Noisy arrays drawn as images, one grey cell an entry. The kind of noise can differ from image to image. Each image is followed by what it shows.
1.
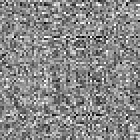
low rank plus noise
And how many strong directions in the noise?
one
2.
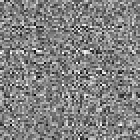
low rank plus noise
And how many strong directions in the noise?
two
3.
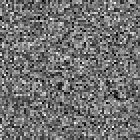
low rank plus noise
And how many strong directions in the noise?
five to eight
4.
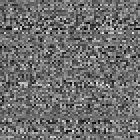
rows of uneven size
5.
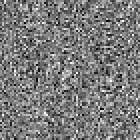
low rank plus noise
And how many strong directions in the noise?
five to eight
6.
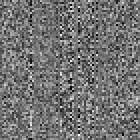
columns of uneven size
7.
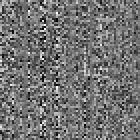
columns of uneven size
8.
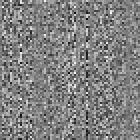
columns of uneven size
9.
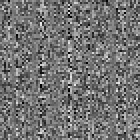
columns of uneven size
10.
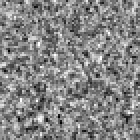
blotchy
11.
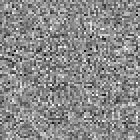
low rank plus noise
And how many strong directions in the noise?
five to eight
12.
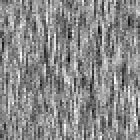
streaked along the columns
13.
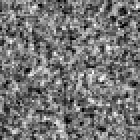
blotchy
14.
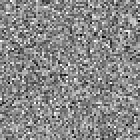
independent entries
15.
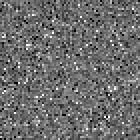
heavy tails
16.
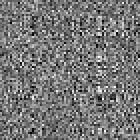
low rank plus noise
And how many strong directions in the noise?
one
